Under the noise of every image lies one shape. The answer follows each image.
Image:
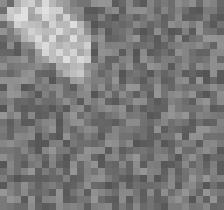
light half disc, top left
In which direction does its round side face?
up and right
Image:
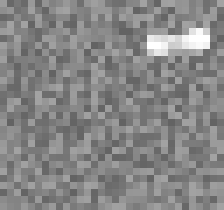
light dumbbell, top right
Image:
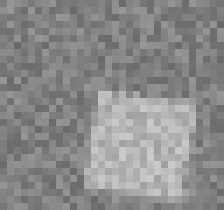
light square
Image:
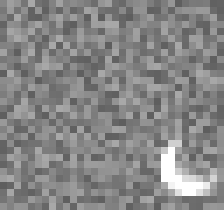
light crescent, bottom right
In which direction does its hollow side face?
up and right
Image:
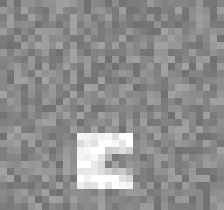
light square with a notch, bottom middle
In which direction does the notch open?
right
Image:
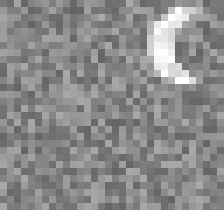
light crescent, top right
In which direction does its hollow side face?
right
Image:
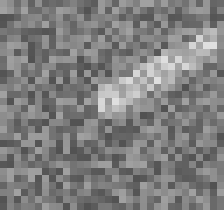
light bar
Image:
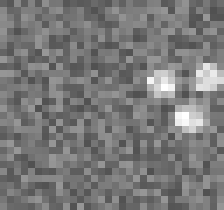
light three dots, middle right
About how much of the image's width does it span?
a third
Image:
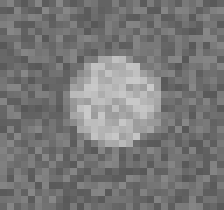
light disc, centre
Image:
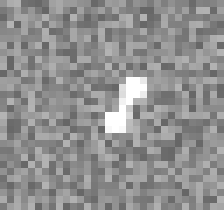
light dumbbell, centre
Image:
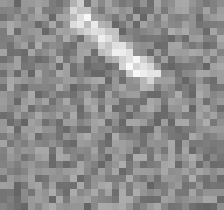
light bar, top middle
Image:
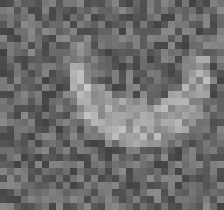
light crescent
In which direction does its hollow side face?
up
